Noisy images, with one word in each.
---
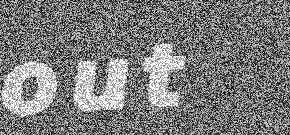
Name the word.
out
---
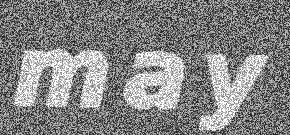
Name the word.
may
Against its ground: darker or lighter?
lighter
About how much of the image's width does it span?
nearly all
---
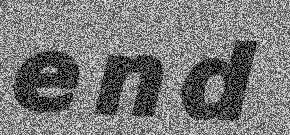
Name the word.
end
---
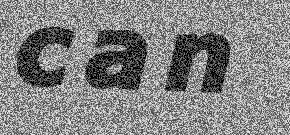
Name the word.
can
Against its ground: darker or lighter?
darker
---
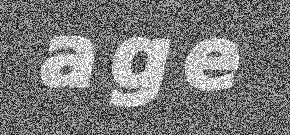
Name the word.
age
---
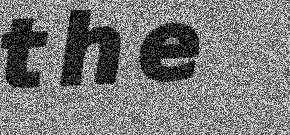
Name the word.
the
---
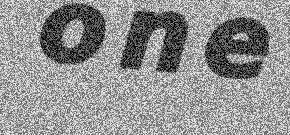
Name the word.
one
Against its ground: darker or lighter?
darker
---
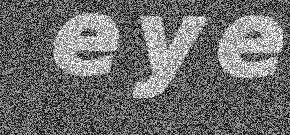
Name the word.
eye
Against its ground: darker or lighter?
lighter
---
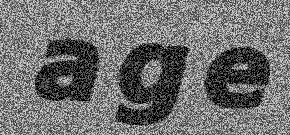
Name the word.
age
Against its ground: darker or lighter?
darker
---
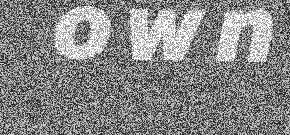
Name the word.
own
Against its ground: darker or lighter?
lighter
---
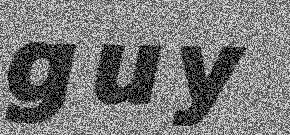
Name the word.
guy
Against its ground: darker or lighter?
darker
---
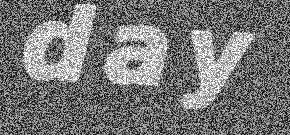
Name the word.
day
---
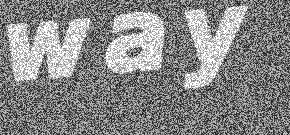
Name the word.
way
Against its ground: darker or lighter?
lighter
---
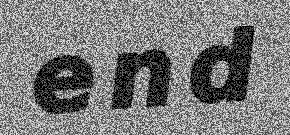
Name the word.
end
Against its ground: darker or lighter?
darker
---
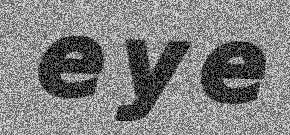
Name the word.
eye
